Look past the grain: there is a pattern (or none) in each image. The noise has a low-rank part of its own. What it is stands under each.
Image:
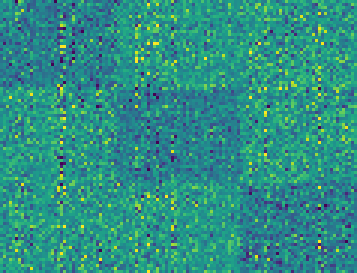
blocks along the diagonal
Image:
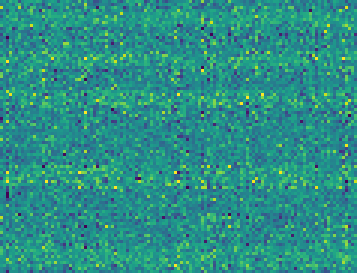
bands of rows
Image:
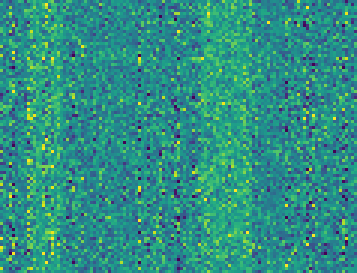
bands of columns
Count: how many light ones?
2
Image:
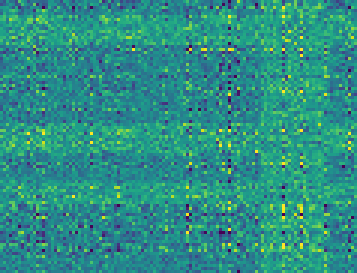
bands of rows crossing bands of columns
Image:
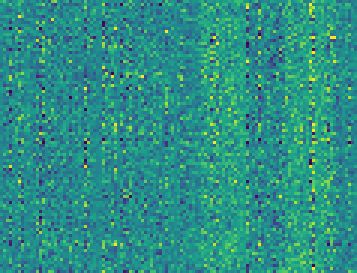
bands of columns
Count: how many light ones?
2
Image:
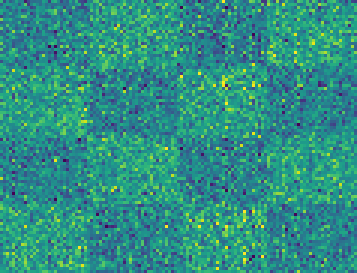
a checkerboard
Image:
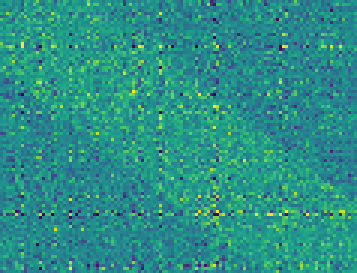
a diagonal band
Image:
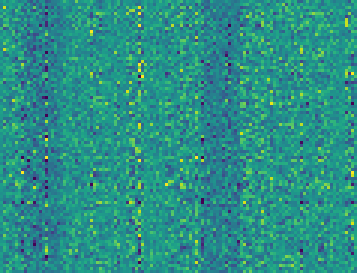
bands of columns
